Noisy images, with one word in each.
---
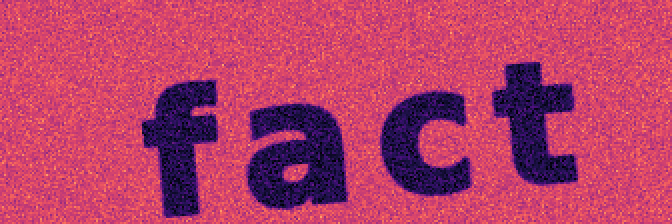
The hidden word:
fact
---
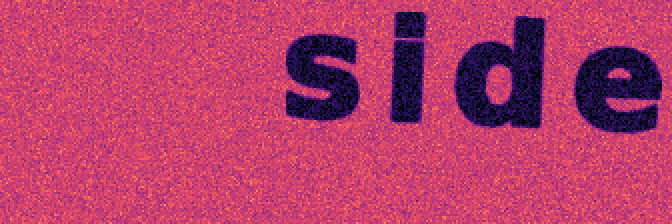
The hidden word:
side
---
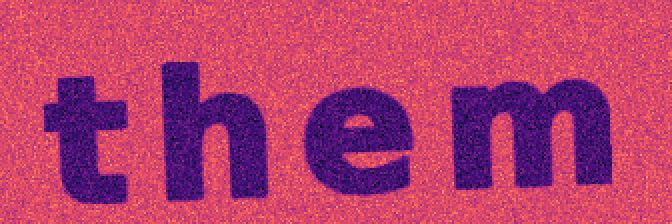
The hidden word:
them
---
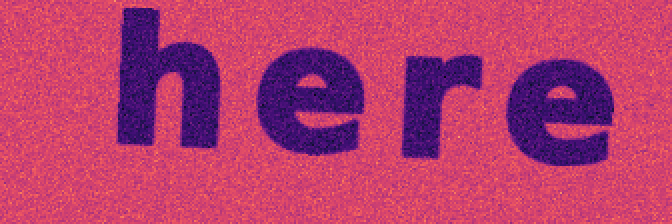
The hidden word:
here
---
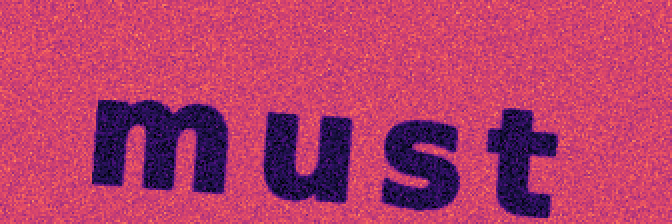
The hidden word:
must
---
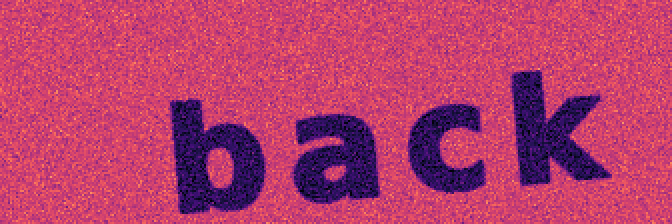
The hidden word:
back
